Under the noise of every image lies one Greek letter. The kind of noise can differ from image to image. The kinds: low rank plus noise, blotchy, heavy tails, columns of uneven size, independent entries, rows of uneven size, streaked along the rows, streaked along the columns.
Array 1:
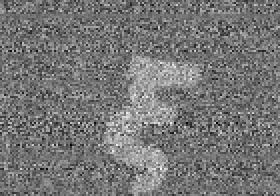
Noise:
rows of uneven size
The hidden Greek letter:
xi
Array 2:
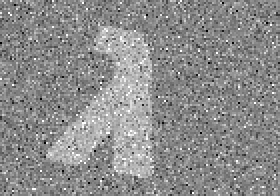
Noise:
heavy tails
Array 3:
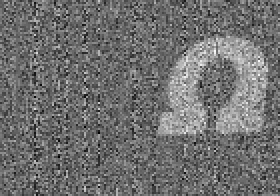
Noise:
columns of uneven size
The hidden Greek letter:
omega
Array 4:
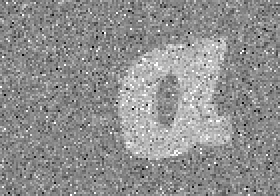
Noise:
heavy tails
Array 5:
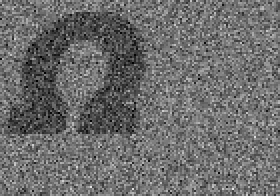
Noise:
independent entries
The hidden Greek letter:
omega
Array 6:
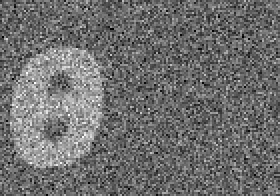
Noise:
independent entries
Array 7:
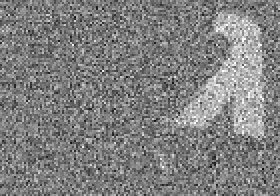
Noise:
low rank plus noise
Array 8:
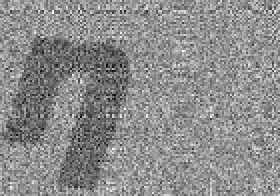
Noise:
low rank plus noise
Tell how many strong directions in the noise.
one
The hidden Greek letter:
eta
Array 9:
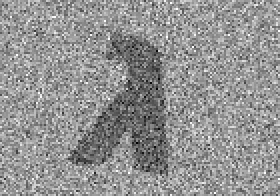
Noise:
independent entries
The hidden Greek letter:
lambda
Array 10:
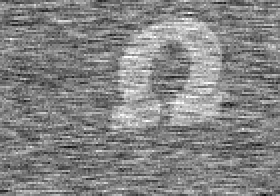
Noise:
streaked along the rows
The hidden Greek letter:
omega
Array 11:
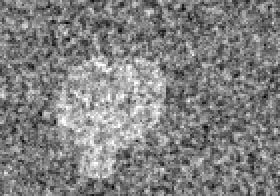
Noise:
blotchy
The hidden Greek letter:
phi
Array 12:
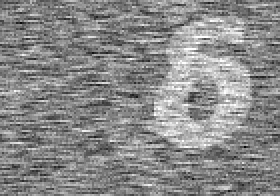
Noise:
streaked along the rows
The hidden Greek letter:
delta
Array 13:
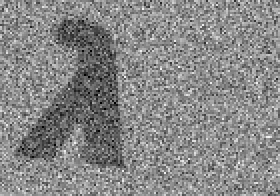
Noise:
independent entries
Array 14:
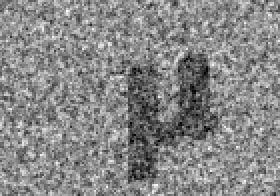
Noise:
blotchy
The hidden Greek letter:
mu
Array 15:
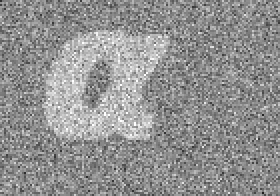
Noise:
independent entries
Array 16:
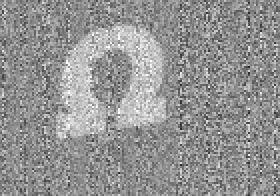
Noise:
columns of uneven size
